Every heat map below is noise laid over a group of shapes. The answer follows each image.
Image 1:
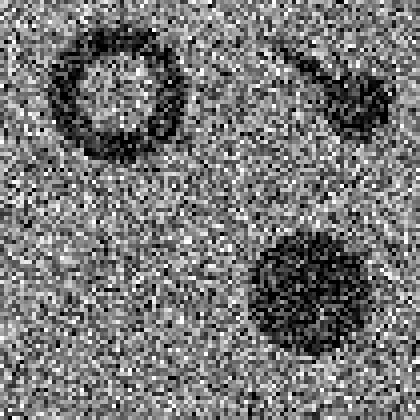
top left: ring; top right: lollipop; bottom right: disc
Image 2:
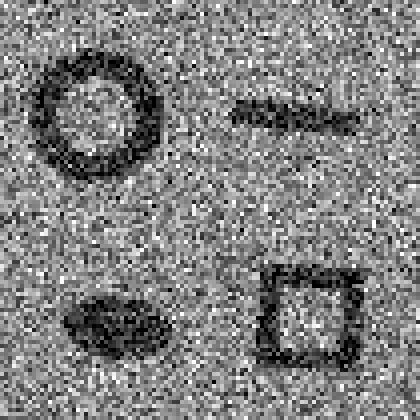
top left: ring; top right: bar; bottom left: ellipse; bottom right: square frame
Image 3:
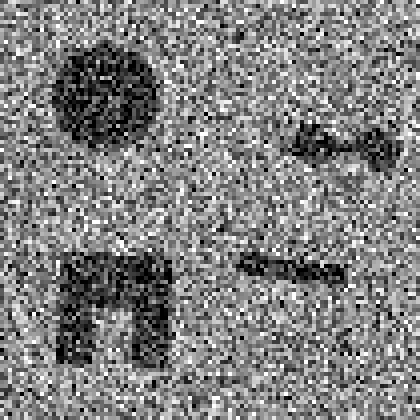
top left: disc; top right: dumbbell; bottom left: square with a notch; bottom right: bar
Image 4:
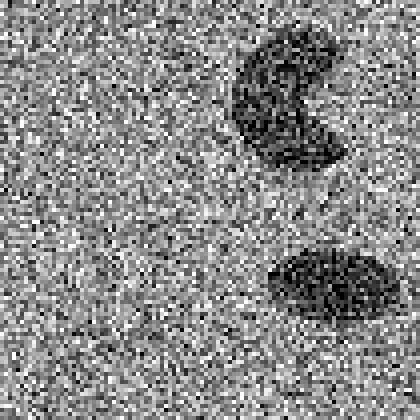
top right: disc with a wedge cut out; bottom right: ellipse
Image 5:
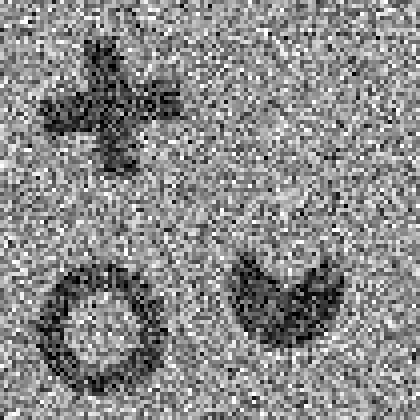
top left: cross; bottom left: ring; bottom right: disc with a wedge cut out
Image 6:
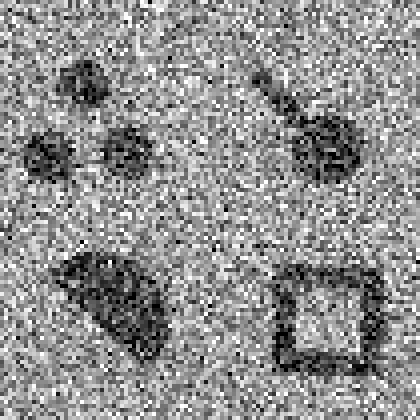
top left: three dots; top right: lollipop; bottom left: half disc; bottom right: square frame
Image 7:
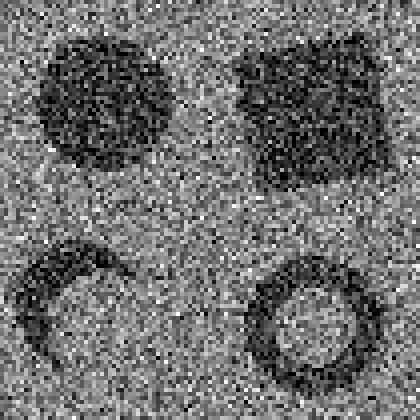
top left: disc; top right: square; bottom left: crescent; bottom right: ring
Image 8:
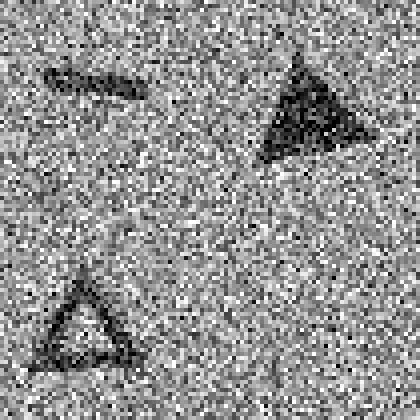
top left: bar; top right: triangle; bottom left: triangle frame
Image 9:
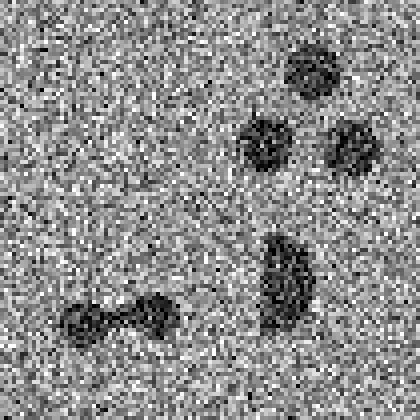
top right: three dots; bottom left: dumbbell; bottom right: half disc
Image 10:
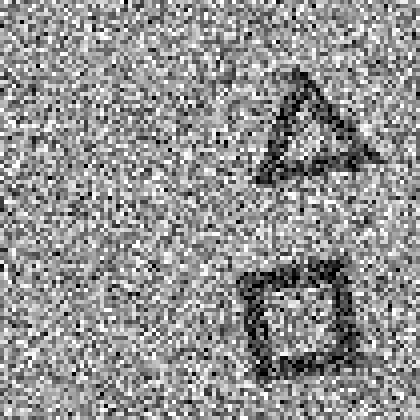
top right: triangle frame; bottom right: square frame
